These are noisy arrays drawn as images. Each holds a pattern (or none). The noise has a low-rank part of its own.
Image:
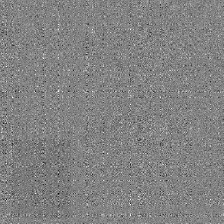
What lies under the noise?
one block
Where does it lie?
bottom left
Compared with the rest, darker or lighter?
darker
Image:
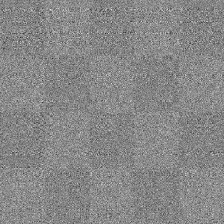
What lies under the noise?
a checkerboard
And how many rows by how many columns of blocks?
4 by 5
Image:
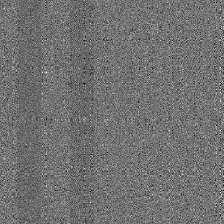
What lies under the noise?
bands of columns
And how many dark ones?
2
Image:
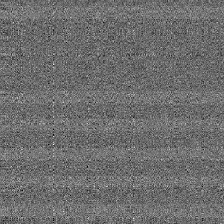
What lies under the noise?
bands of rows
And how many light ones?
6
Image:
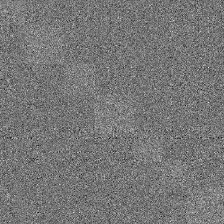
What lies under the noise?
blocks along the diagonal
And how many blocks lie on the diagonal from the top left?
7
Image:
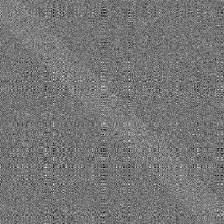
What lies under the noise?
a diagonal band
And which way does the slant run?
top left to bottom right
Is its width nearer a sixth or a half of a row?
a sixth
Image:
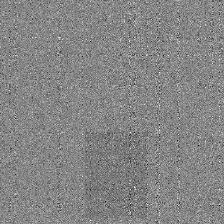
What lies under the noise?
one block
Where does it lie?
bottom middle
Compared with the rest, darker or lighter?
darker
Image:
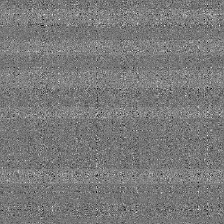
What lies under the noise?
bands of rows
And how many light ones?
5
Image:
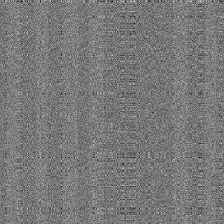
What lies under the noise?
bands of columns
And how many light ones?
6
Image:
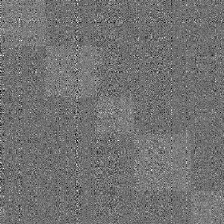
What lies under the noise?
blocks along the diagonal
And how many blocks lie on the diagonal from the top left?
5
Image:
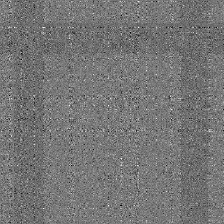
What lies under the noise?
bands of rows crossing bands of columns
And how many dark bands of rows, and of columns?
1 and 2
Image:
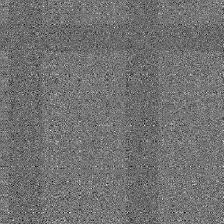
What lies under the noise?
bands of rows crossing bands of columns
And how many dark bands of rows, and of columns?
1 and 2
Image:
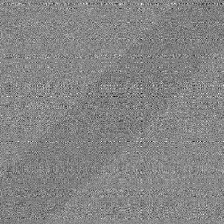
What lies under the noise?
a diagonal band
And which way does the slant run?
bottom left to top right
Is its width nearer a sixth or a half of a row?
a half
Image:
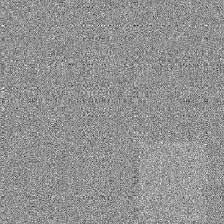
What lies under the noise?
one block
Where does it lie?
bottom right
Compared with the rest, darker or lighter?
lighter
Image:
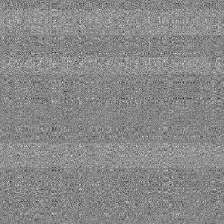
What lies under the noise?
bands of rows
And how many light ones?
3
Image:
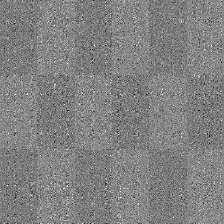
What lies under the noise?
a checkerboard
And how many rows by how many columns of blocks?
3 by 6
